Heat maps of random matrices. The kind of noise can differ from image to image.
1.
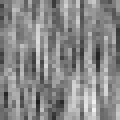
streaked along the columns
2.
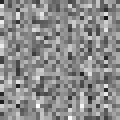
columns of uneven size
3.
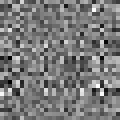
low rank plus noise
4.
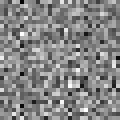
low rank plus noise
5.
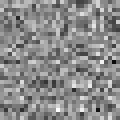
low rank plus noise
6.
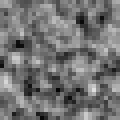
blotchy
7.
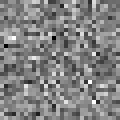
low rank plus noise
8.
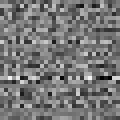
rows of uneven size
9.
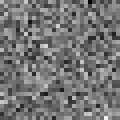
independent entries
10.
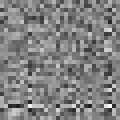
low rank plus noise
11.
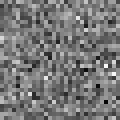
low rank plus noise
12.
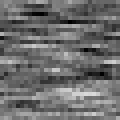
streaked along the rows
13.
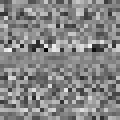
rows of uneven size
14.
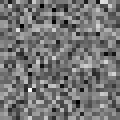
low rank plus noise
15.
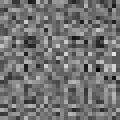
low rank plus noise
